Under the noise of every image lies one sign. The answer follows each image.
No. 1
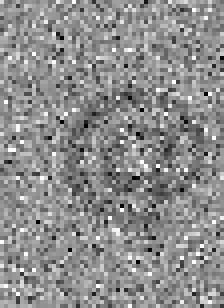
at sign
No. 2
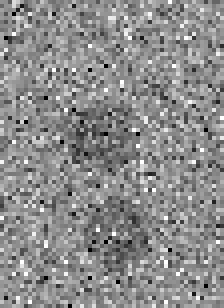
colon
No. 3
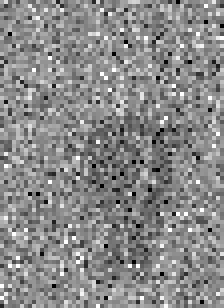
pilcrow
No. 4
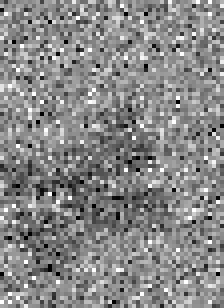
not-equal sign
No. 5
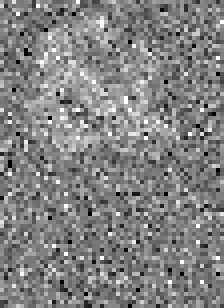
ampersand
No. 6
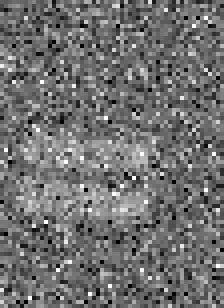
equals sign
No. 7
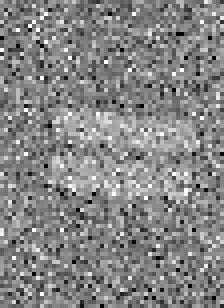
equals sign
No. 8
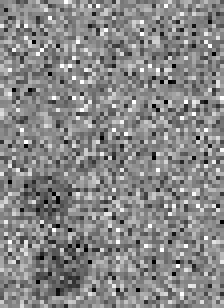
colon
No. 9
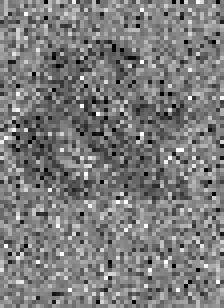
ampersand
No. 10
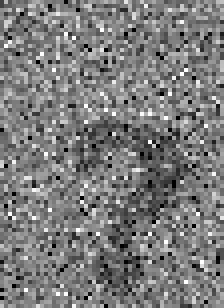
question mark
